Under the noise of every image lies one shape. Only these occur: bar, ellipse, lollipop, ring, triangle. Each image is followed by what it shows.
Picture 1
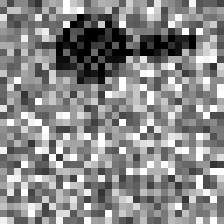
lollipop
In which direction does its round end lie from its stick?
left
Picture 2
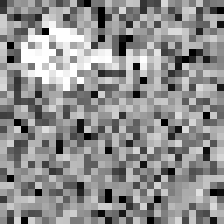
lollipop
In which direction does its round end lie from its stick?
left
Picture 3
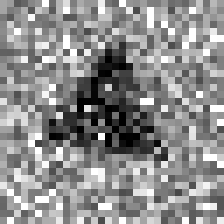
triangle
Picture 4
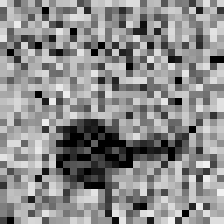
lollipop
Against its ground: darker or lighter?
darker
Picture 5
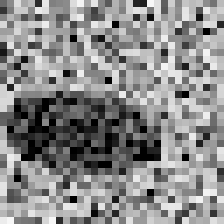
ellipse
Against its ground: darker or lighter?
darker
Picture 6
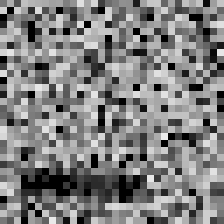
bar
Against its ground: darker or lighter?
darker
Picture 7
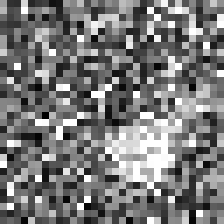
lollipop
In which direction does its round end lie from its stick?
down and left
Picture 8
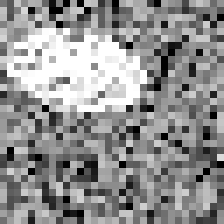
ellipse
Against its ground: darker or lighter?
lighter
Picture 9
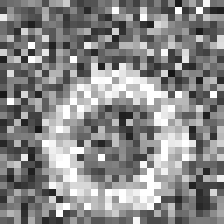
ring
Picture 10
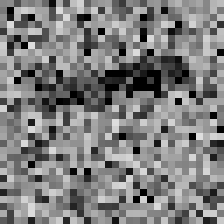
bar
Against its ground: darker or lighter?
darker
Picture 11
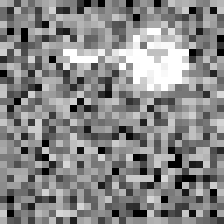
lollipop
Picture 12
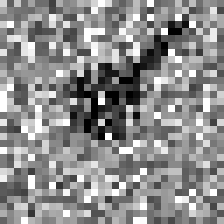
lollipop
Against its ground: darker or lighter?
darker
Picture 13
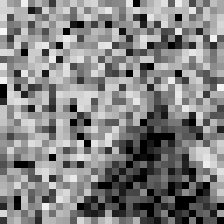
triangle
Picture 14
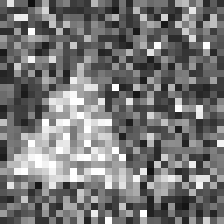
triangle
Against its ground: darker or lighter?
lighter
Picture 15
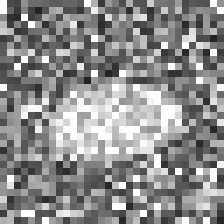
ellipse
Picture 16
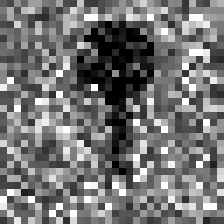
lollipop
